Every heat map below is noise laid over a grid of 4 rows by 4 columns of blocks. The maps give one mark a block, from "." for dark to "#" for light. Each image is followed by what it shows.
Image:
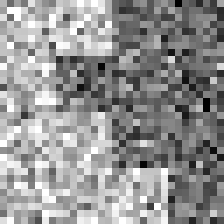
##..
#...
##..
###.
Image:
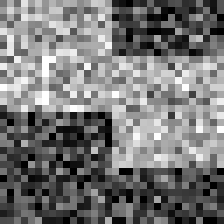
##..
####
..##
....
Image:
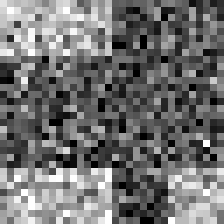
##..
....
....
##.#
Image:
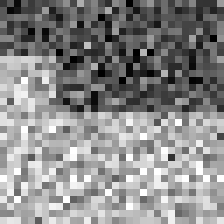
....
#...
####
####
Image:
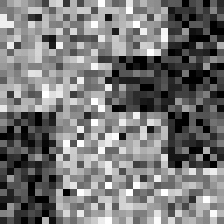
###.
##..
.##.
.###
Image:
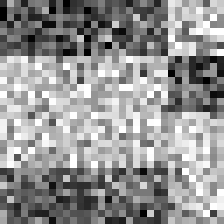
...#
###.
####
...#
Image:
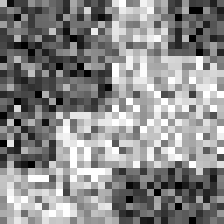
..#.
..##
.###
##..
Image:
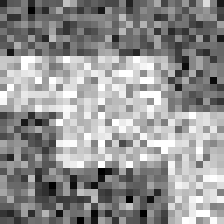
....
###.
.###
...#
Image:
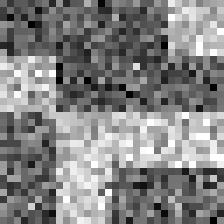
...#
#...
.###
.#..
